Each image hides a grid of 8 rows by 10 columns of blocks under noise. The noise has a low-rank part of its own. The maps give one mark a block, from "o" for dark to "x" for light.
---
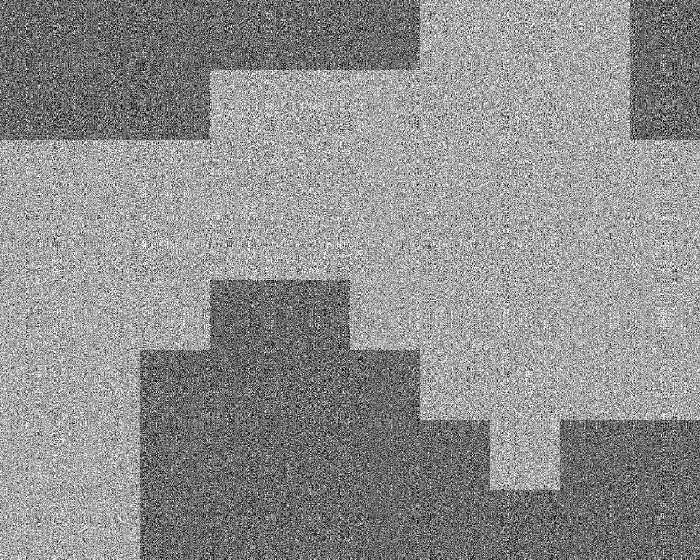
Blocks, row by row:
ooooooxxxo
oooxxxxxxo
xxxxxxxxxx
xxxxxxxxxx
xxxooxxxxx
xxooooxxxx
xxoooooxoo
xxoooooooo
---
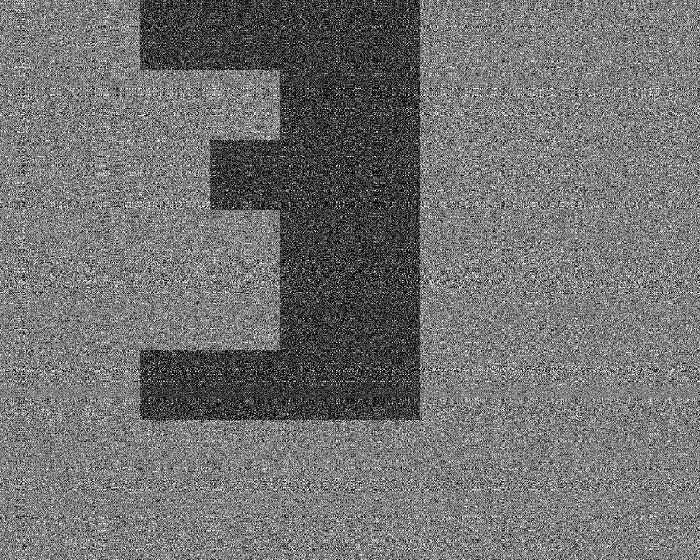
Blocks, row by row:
xxooooxxxx
xxxxooxxxx
xxxoooxxxx
xxxxooxxxx
xxxxooxxxx
xxooooxxxx
xxxxxxxxxx
xxxxxxxxxx
